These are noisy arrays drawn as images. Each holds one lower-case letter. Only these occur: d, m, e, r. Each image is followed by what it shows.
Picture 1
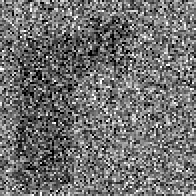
r
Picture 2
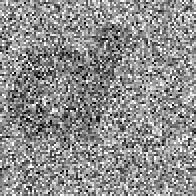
d
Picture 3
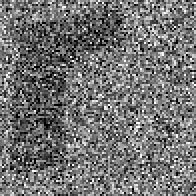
r
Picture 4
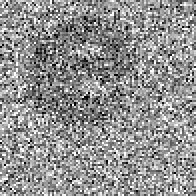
e
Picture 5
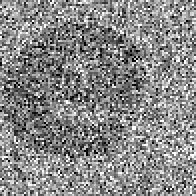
e
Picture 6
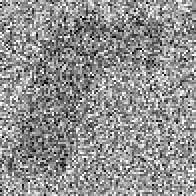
r
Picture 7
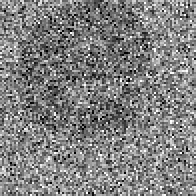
e
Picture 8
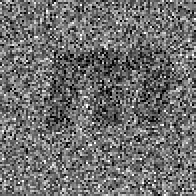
m
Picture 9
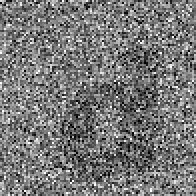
d
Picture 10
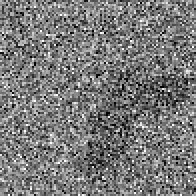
r
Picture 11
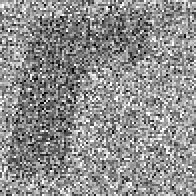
r
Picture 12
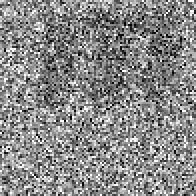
m
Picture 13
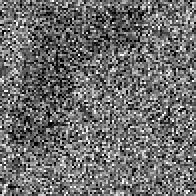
r
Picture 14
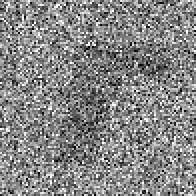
r
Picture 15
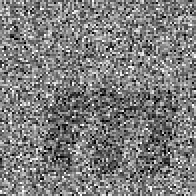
m
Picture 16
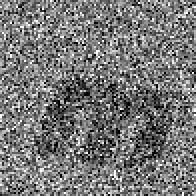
m
